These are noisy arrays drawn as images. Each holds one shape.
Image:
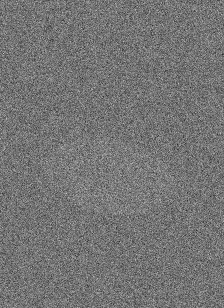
ellipse
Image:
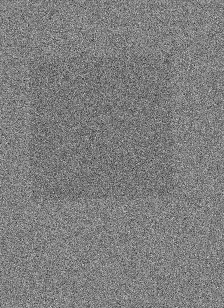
square
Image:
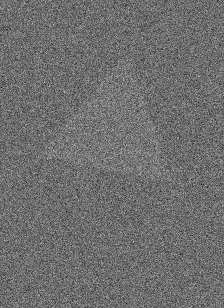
triangle
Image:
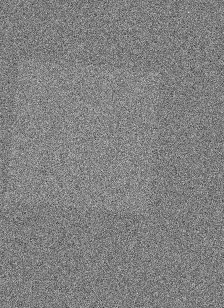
square
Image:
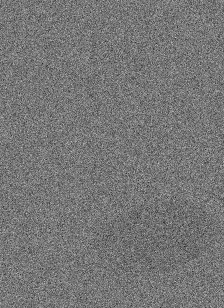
ellipse
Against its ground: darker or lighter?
darker
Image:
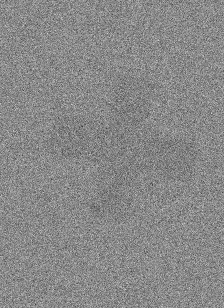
cross
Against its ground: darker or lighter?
darker
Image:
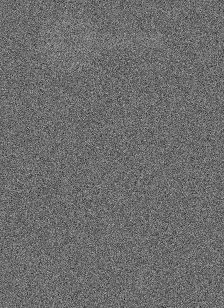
lollipop
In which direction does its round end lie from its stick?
left
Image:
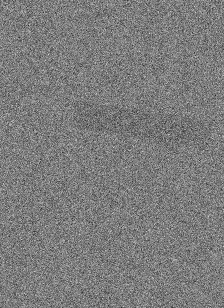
bar
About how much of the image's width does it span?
two thirds
